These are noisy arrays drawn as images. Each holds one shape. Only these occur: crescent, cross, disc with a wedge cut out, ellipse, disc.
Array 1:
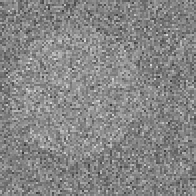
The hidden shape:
disc
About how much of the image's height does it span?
two thirds
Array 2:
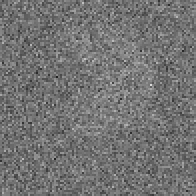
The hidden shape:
disc with a wedge cut out
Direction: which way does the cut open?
left
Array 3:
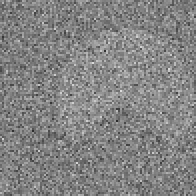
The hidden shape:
disc with a wedge cut out
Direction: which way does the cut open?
down
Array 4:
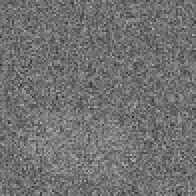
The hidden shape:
ellipse
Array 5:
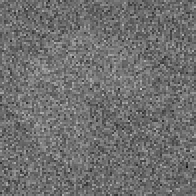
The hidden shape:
disc with a wedge cut out
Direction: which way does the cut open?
down and right
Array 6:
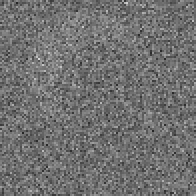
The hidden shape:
crescent
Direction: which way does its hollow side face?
down and right
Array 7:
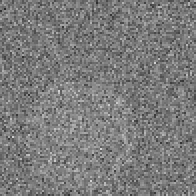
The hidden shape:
disc
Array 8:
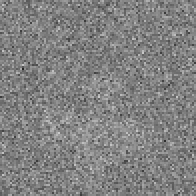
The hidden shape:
cross
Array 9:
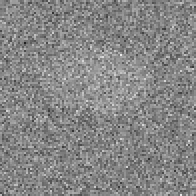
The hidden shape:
ellipse
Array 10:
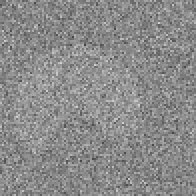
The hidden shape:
disc with a wedge cut out
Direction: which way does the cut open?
down
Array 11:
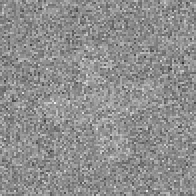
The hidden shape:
cross
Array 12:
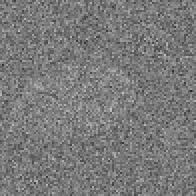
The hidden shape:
ellipse
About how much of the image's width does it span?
two thirds
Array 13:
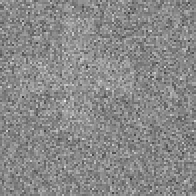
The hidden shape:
cross
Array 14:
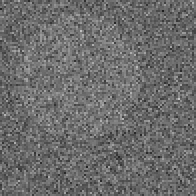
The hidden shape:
disc
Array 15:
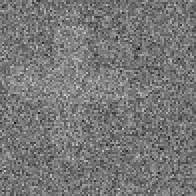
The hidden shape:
cross
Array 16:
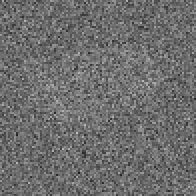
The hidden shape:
ellipse
